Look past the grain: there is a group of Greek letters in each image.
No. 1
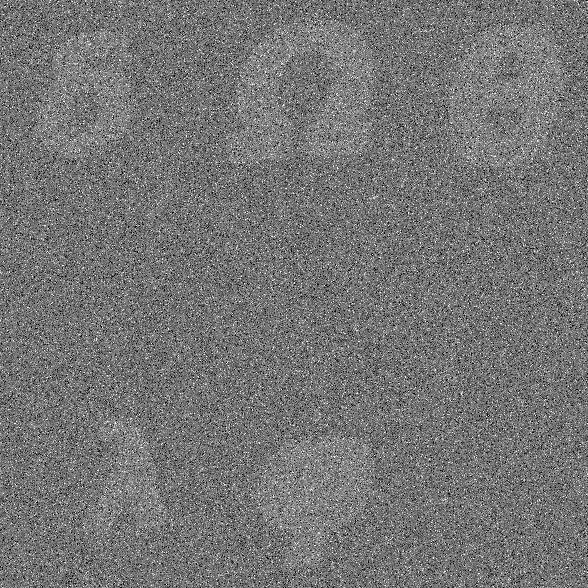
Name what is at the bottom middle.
phi
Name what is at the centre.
nothing
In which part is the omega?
top middle
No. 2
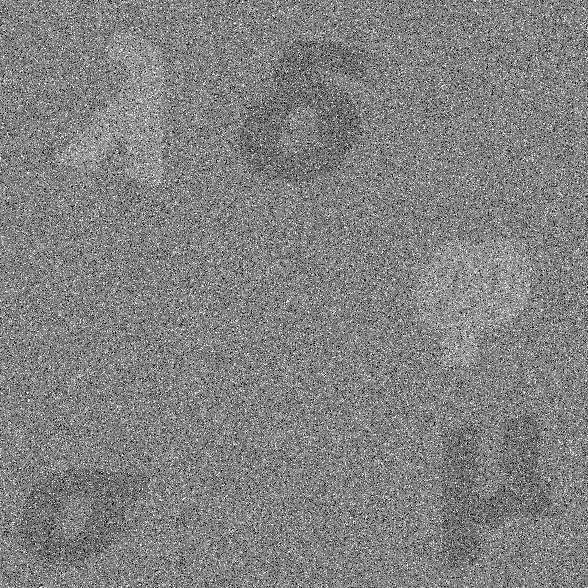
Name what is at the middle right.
phi
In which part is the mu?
bottom right
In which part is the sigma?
bottom left
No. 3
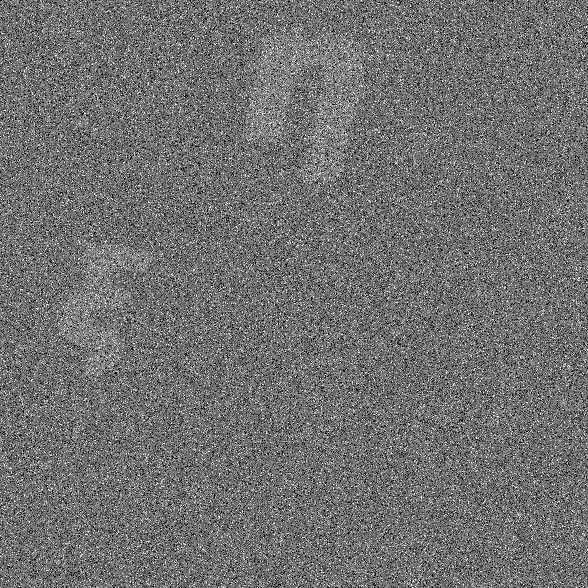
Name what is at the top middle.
eta
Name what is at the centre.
nothing
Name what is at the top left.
nothing
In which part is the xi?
middle left
